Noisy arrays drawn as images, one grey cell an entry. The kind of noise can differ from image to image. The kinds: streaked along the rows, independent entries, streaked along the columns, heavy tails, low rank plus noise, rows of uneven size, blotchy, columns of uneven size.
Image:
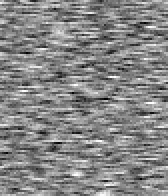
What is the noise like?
streaked along the rows
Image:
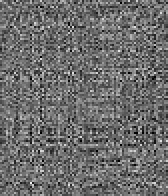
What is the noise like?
low rank plus noise
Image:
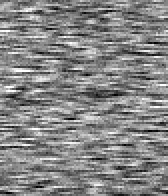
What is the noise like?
streaked along the rows
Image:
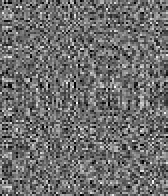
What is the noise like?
low rank plus noise
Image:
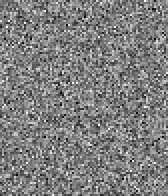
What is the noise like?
independent entries
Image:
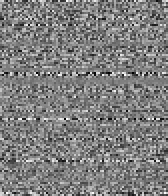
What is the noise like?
rows of uneven size
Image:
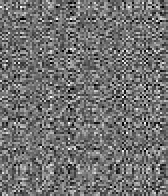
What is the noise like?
low rank plus noise
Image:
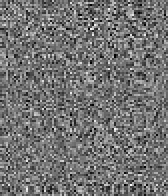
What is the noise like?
low rank plus noise
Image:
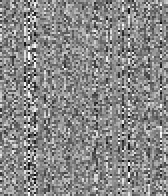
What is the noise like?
columns of uneven size
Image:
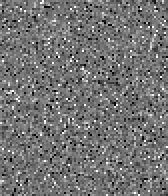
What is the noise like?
heavy tails
